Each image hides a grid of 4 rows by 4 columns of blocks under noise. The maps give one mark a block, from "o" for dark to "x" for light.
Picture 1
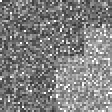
oooo
ooox
ooxx
ooxx
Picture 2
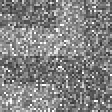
ooxo
xxxo
oooo
xxoo
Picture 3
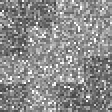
ooxx
oxxx
xxxo
oxoo
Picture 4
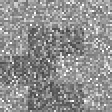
xxxx
xoox
ooxx
xoox
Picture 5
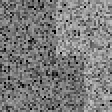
ooxx
ooxx
ooox
ooox
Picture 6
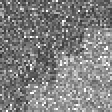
oooo
ooox
ooxx
oxxx
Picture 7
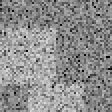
oooo
xxoo
xxoo
oxxo
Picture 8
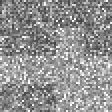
oooo
ooxo
xxxx
ooxx
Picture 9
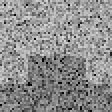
xxxx
xxxx
xoox
oooo
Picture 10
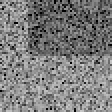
xooo
xooo
xxxx
xxxx
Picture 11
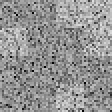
ooxx
xoox
oooo
ooxo
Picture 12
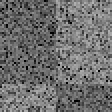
ooxx
ooxx
ooxx
xxoo
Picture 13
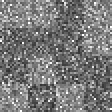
xxox
ooox
oxoo
xoxo
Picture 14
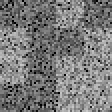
ooxo
xoox
xoxx
ooxx
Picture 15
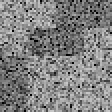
xxoo
xoox
oxxx
oxxx
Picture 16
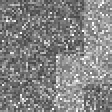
ooox
ooox
ooxx
ooxo
